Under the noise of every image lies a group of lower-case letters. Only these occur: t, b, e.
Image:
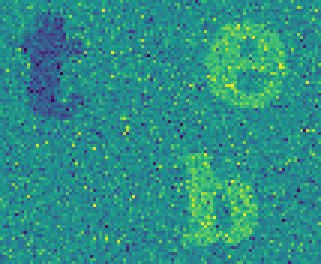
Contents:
top left: dark t; top right: light e; bottom right: light b
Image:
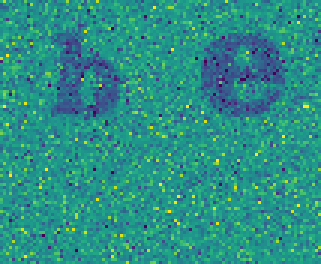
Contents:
top left: dark b; top right: dark e
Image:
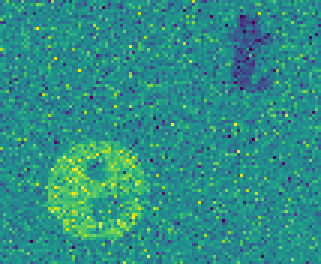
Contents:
top right: dark t; bottom left: light e
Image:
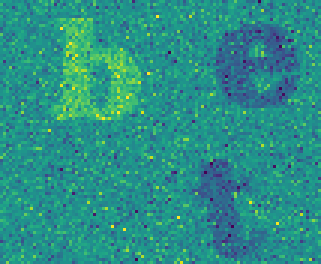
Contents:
top left: light b; top right: dark e; bottom right: dark t
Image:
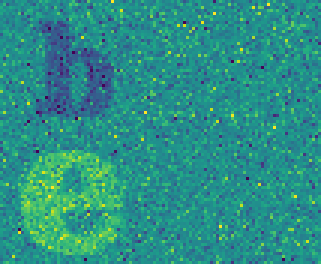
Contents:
top left: dark b; bottom left: light e
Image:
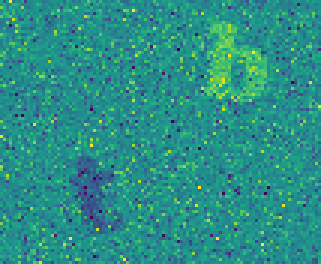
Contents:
top right: light b; bottom left: dark t
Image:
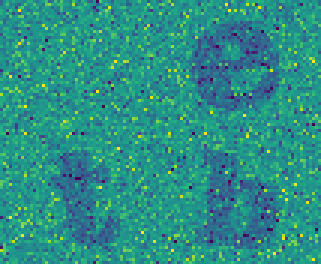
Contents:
top right: dark e; bottom left: dark t; bottom right: dark b
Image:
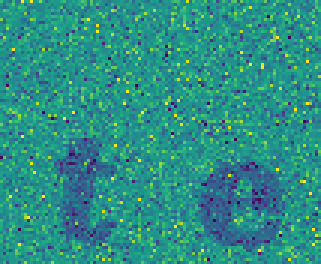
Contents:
bottom left: dark t; bottom right: dark e
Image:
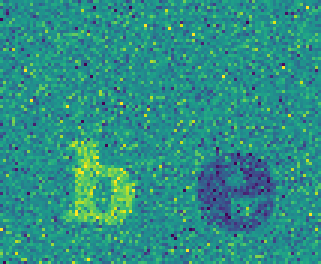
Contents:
bottom left: light b; bottom right: dark e
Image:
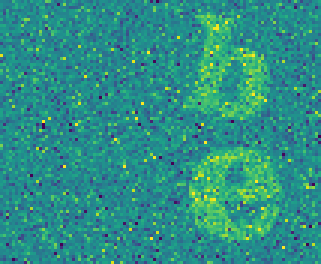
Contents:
top right: light b; bottom right: light e
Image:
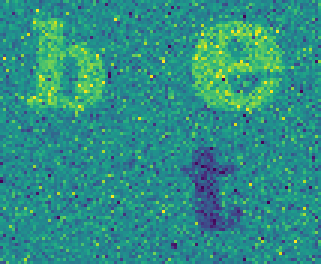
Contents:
top left: light b; top right: light e; bottom right: dark t
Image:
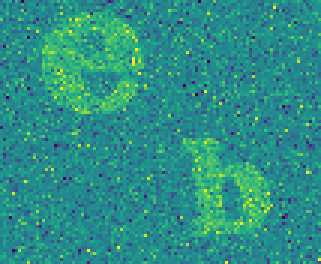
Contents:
top left: light e; bottom right: light b
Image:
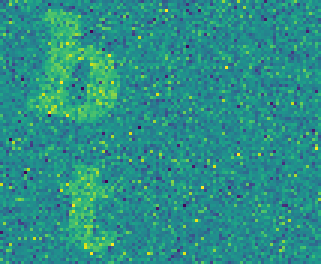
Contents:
top left: light b; bottom left: light t
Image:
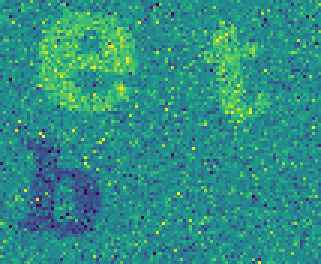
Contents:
top left: light e; top right: light t; bottom left: dark b
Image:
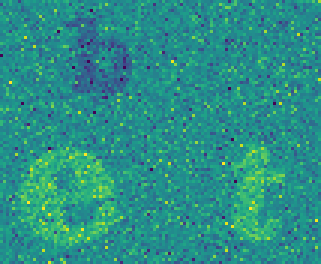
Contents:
top left: dark b; bottom left: light e; bottom right: light t
